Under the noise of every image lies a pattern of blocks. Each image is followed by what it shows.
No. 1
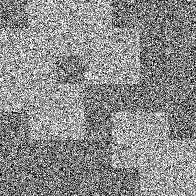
mirrored about the diagonal from the top left
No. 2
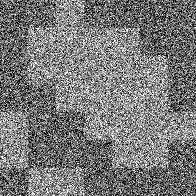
mirrored about the diagonal from the bottom left
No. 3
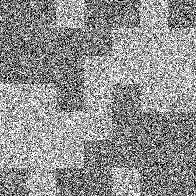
the same after a half turn
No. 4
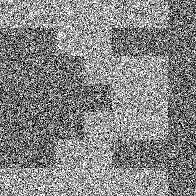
top and bottom mirror each other
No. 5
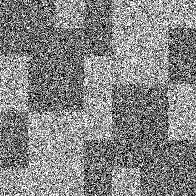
the same after a half turn
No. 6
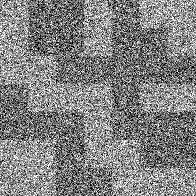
mirrored about the diagonal from the bottom left
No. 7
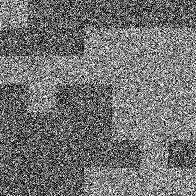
no symmetry
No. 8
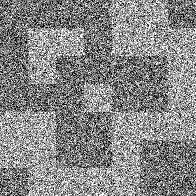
mirrored about the diagonal from the top left
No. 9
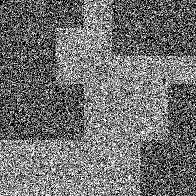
no symmetry
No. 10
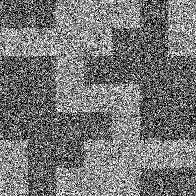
the same after a half turn
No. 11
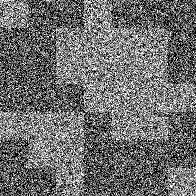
mirrored about the diagonal from the bottom left
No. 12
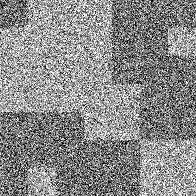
mirrored about the diagonal from the top left
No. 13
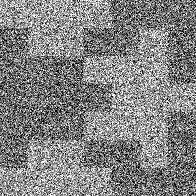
top and bottom mirror each other
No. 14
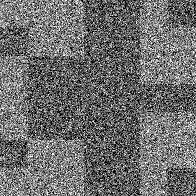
top and bottom mirror each other
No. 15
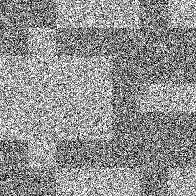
top and bottom mirror each other
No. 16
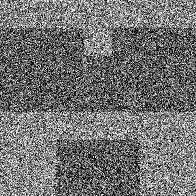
left and right mirror each other
